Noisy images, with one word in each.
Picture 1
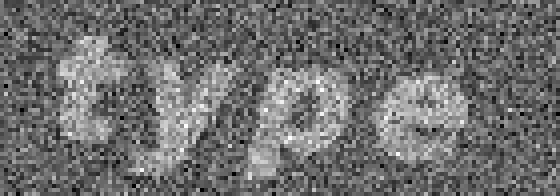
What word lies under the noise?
type
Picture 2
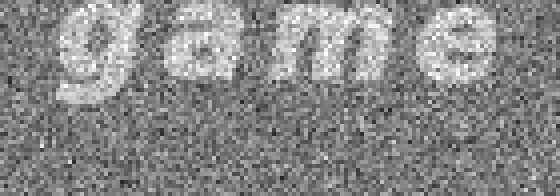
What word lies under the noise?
game
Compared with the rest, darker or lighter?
lighter
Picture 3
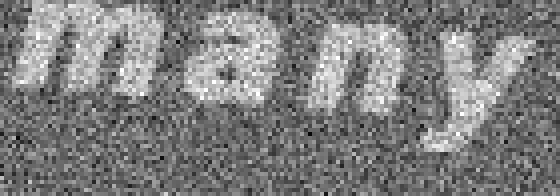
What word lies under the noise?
many
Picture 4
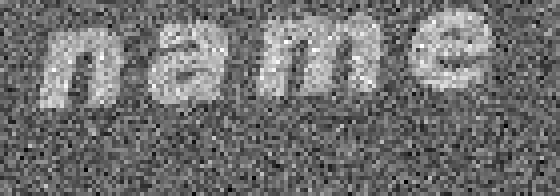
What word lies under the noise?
name
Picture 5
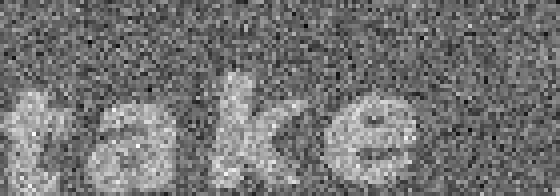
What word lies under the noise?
take
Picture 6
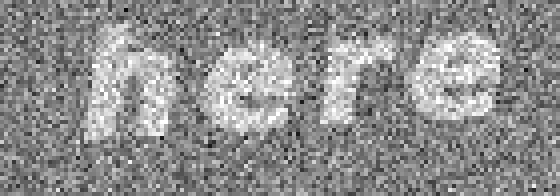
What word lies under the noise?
here
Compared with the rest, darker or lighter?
lighter
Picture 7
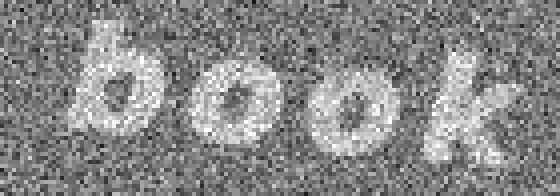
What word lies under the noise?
book
